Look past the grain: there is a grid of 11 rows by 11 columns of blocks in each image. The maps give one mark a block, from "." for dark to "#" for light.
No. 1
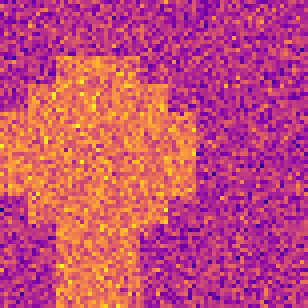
. . . . . . . . . . .
. . . . . . . . . . .
. . # # # . . . . . .
. # # # # # . . . . .
# # # # # # # . . . .
# # # # # # # . . . .
# # # # # # # . . . .
. # # # # # . . . . .
. . # # # . . . . . .
. . # # # . . . . . .
. . # # # . . . . . .
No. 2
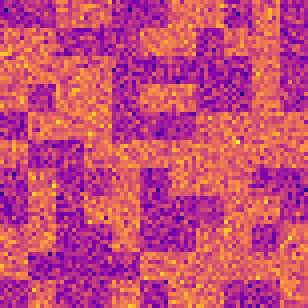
. . # # . . # # . # .
# # . . . # # . # # .
# # # # . . . . . # .
# . # # . # # . . # .
. # # # . . . # # # #
# . . # # # # # # # #
. # . . # . # # # . .
. # . # # . . . # # .
# # . . # . . # # . #
# . . . . # # # # # #
. # . . # . # # . . #
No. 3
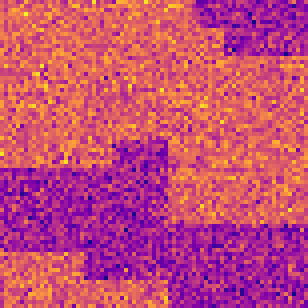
# # # # # # # . . . .
# # # # # # # # . . .
# # # # # # # # # # #
# # # # # # # # # # #
# # # # # # # # # # #
# # # # . . # # # # #
. . . . . . # # # # #
. . . . . . # # # # #
. . . . . . . . . . .
# # # . . . . . . . .
# # # # # # . . . . .
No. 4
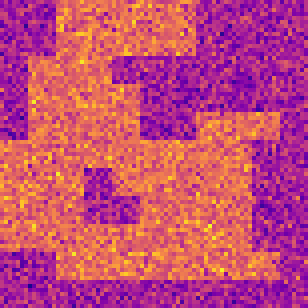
. . # # # # # . . . .
. . # # # # # . . . .
. # # # . . . . . . .
. # # # # . . . . . .
. # # # # . . # # # .
# # # # # # # # # . .
# # # . # # # # # . .
# # # . . # # # # . .
# # # # # # # # # . .
. . # # # # # # # # .
. . . . . . . . . . .
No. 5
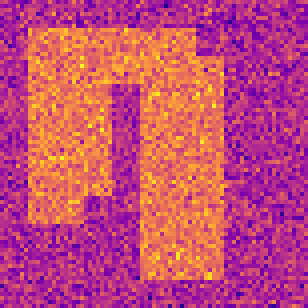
. . . . . . . . . . .
. # # # # # # . . . .
. # # # # # # # . . .
. # # # . # # # . . .
. # # # . # # # . . .
. # # # . # # # . . .
. # # # . # # # . . .
. # # . . # # # . . .
. . . . . # # # . . .
. . . . . # # # . . .
. . . . . . . . . . .
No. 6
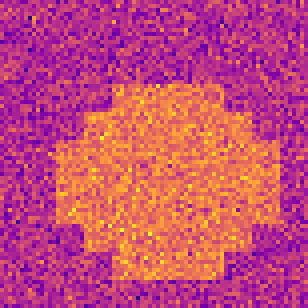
. . . . . . . . . . .
. . . . . . . . . . .
. . . . . . . . . . .
. . . . # # # # . . .
. . . # # # # # # . .
. . # # # # # # # # .
. . # # # # # # # # .
. . # # # # # # # # .
. . . # # # # # # . .
. . . . # # # # . . .
. . . . . . . . . . .
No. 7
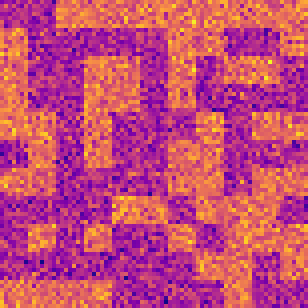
. . # # # # # # # # #
# . . . . . # # . . #
# . . # # . # . # # .
# . . # # . # . . . .
# # . # . . . # . # #
. # . # . . # # . . .
# # . . . . # # . # #
. . . . # # . # # # .
. # . # . . # . # # #
. . . . . . . # # . #
# # # # . . . . # . .
